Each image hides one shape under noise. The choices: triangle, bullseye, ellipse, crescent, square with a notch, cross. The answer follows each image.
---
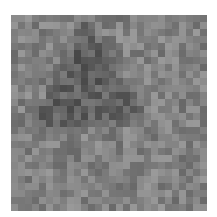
triangle
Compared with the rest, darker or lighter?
darker
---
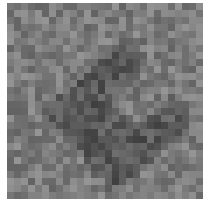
square with a notch
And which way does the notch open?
up and right
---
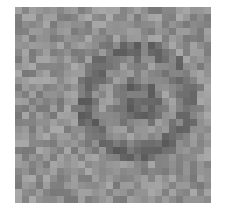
bullseye
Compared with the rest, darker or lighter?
darker
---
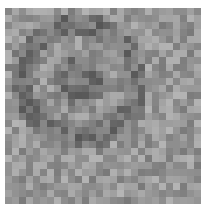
bullseye
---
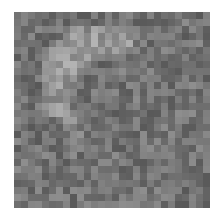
crescent
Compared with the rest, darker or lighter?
lighter
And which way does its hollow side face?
down and right
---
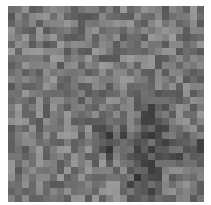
cross
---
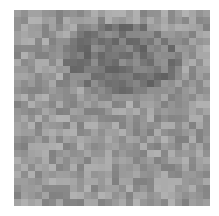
ellipse
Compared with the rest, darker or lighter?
darker
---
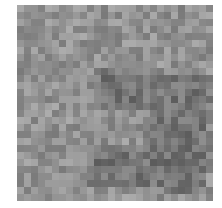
square with a notch
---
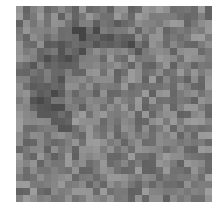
crescent
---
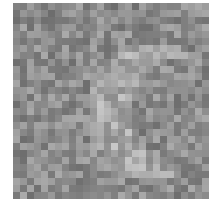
crescent
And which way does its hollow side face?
right
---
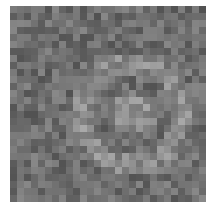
bullseye
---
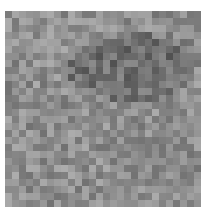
ellipse
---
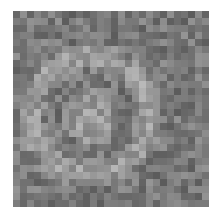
bullseye
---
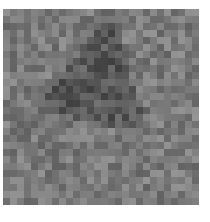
triangle
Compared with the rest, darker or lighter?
darker
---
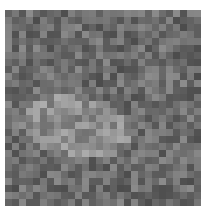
ellipse
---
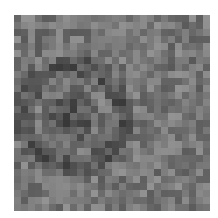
bullseye
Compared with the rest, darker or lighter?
darker
